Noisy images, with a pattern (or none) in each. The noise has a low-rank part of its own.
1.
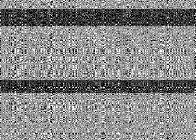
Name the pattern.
bands of rows
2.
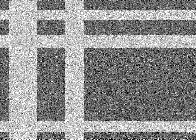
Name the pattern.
bands of rows crossing bands of columns
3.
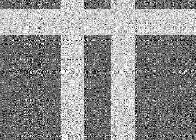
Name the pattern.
bands of rows crossing bands of columns
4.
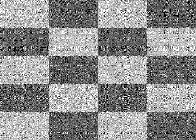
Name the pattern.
a checkerboard
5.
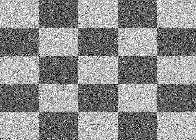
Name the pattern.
a checkerboard
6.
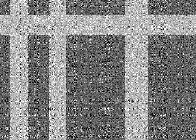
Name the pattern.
bands of rows crossing bands of columns
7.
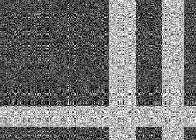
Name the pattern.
bands of rows crossing bands of columns
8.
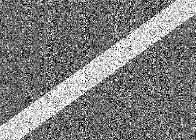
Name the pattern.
a diagonal band
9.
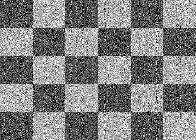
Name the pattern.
a checkerboard
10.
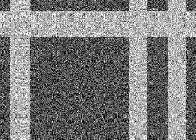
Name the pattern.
bands of rows crossing bands of columns
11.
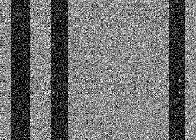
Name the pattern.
bands of columns
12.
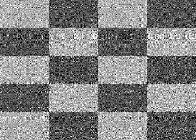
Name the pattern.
a checkerboard
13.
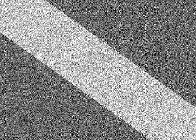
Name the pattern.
a diagonal band
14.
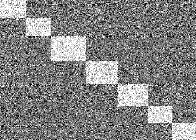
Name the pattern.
blocks along the diagonal
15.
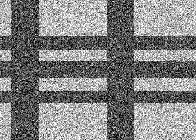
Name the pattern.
bands of rows crossing bands of columns
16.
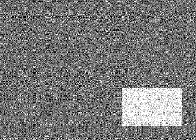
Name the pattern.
one block
